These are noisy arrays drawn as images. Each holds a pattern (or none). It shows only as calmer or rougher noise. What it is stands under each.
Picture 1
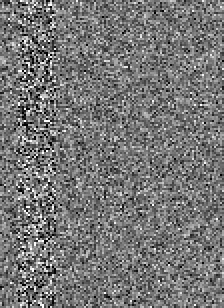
one band of columns
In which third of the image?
left
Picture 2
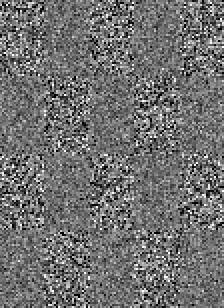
a checkerboard
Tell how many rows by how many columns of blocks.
4 by 5
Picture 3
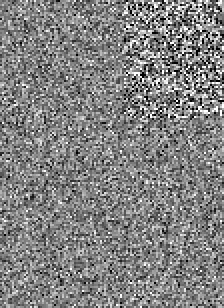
one block
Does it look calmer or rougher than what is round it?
rougher
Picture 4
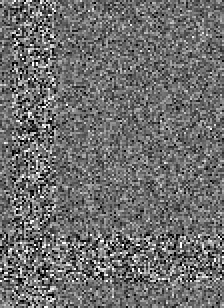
bands of rows crossing bands of columns
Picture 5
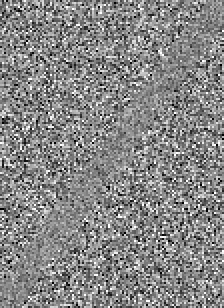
a diagonal band
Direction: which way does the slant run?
bottom left to top right
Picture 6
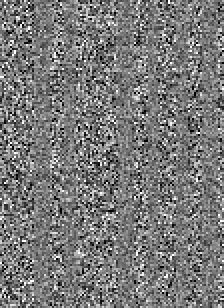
bands of columns
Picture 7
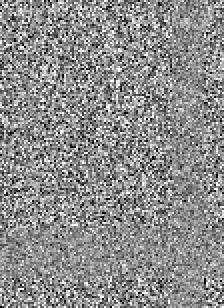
bands of rows crossing bands of columns
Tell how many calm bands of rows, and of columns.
1 and 1
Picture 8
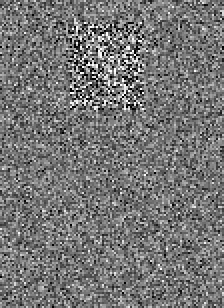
one block
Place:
top middle
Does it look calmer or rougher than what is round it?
rougher
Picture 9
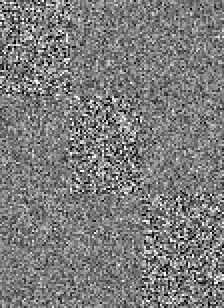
blocks along the diagonal
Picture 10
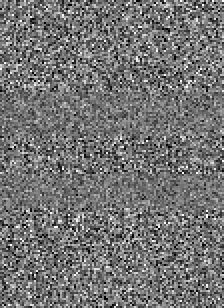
bands of rows
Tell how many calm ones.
2
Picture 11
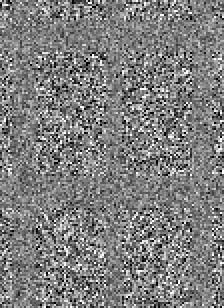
bands of rows crossing bands of columns
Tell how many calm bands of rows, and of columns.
2 and 3
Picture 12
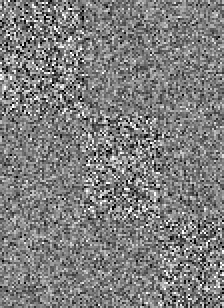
blocks along the diagonal
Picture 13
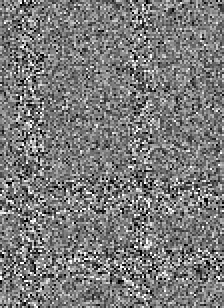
bands of rows crossing bands of columns
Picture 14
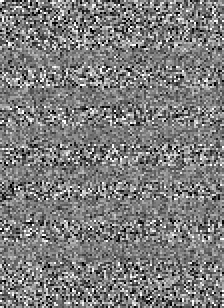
bands of rows
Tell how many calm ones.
6
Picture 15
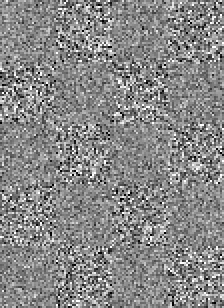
a checkerboard
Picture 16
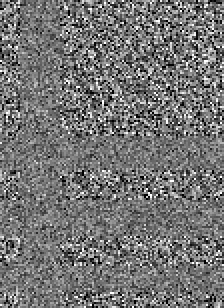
bands of rows crossing bands of columns
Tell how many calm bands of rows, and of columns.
3 and 1
